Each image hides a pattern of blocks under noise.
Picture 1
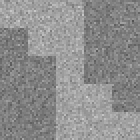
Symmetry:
the same after a half turn
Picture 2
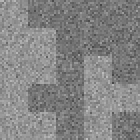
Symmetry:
no symmetry
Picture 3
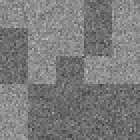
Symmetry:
no symmetry
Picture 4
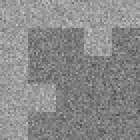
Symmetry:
mirrored about the diagonal from the top left
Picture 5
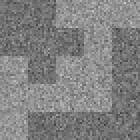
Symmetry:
mirrored about the diagonal from the top left
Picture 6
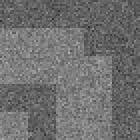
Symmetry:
mirrored about the diagonal from the bottom left
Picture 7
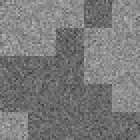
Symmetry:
no symmetry
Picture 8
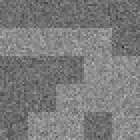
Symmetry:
no symmetry
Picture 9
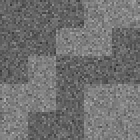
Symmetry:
mirrored about the diagonal from the top left
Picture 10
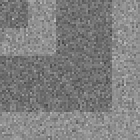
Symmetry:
mirrored about the diagonal from the top left
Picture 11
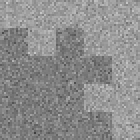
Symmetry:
mirrored about the diagonal from the bottom left
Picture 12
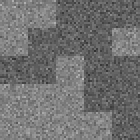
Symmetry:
no symmetry
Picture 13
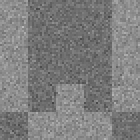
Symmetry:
left and right mirror each other
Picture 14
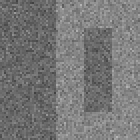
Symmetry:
top and bottom mirror each other
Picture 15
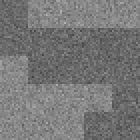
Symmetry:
no symmetry
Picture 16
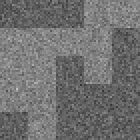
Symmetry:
no symmetry
